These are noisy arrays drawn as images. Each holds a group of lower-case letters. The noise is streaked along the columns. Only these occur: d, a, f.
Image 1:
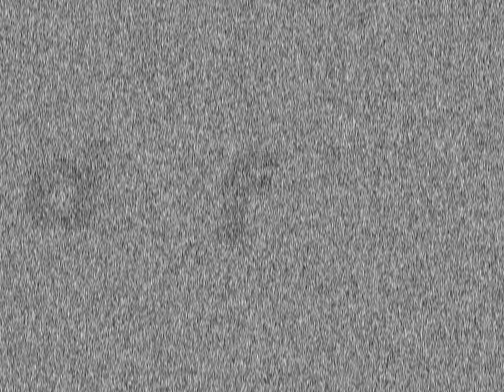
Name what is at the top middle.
nothing
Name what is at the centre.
f
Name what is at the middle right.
nothing
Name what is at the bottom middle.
nothing
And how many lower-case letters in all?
2
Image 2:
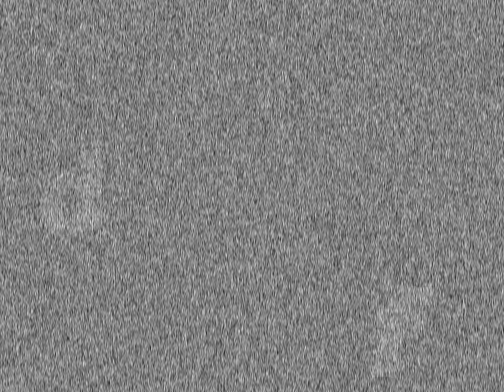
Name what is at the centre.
nothing
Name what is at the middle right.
nothing
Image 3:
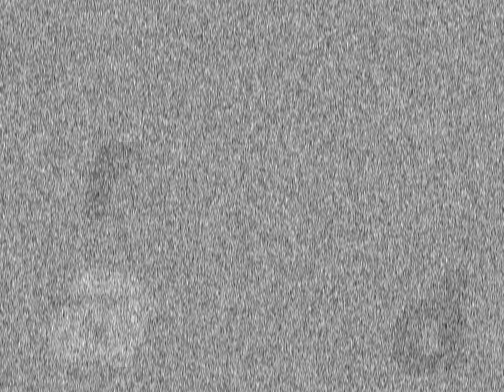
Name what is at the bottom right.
d
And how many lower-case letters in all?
3
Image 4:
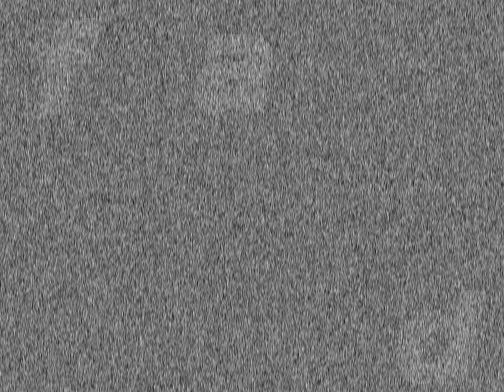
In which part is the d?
bottom right
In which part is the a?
top middle
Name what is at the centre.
nothing
